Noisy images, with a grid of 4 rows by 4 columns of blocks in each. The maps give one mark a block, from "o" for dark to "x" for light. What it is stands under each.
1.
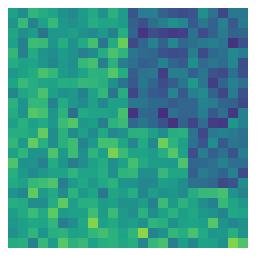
xxoo
xxoo
xxxo
xxxx
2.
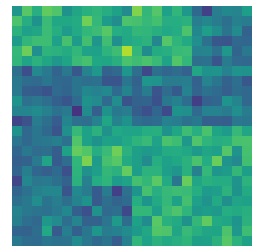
xxxo
oooo
oxxx
ooxx
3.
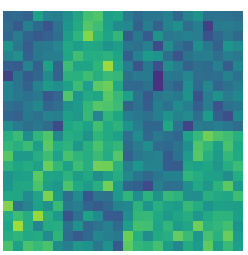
oxoo
oxoo
xxox
xoxx
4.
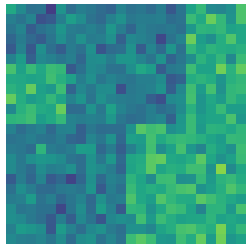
ooox
xoox
ooxx
ooxx
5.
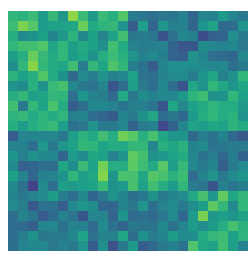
xxoo
xoox
oxxo
ooox
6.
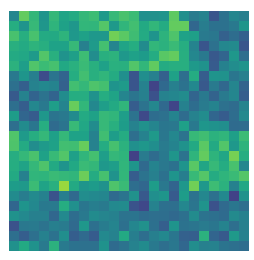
xxxo
oxoo
xxox
oooo
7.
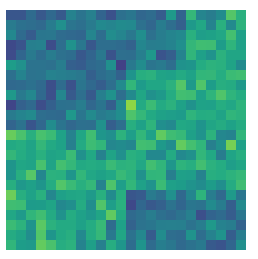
ooox
ooxx
xxxx
xxoo
